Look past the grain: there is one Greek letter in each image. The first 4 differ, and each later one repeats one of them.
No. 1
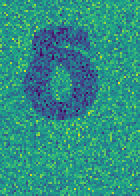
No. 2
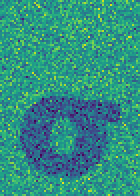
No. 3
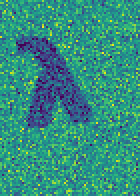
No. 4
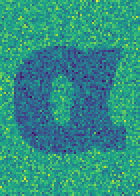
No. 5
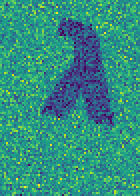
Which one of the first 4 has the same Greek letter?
3
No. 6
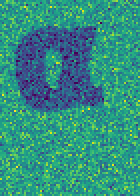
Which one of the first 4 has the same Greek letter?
4
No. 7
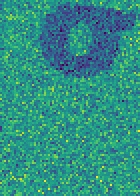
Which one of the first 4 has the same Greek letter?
2
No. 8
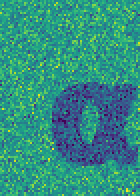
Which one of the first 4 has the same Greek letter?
4
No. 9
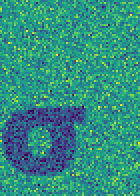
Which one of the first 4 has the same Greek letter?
2
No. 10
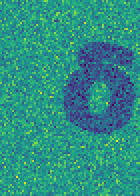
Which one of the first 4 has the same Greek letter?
1
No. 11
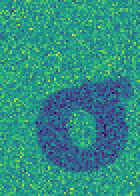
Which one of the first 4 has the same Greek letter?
2
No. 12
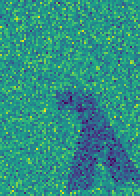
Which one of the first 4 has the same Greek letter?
3
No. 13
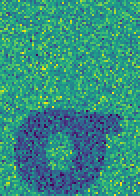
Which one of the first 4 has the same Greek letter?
2
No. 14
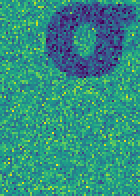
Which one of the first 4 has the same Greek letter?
2
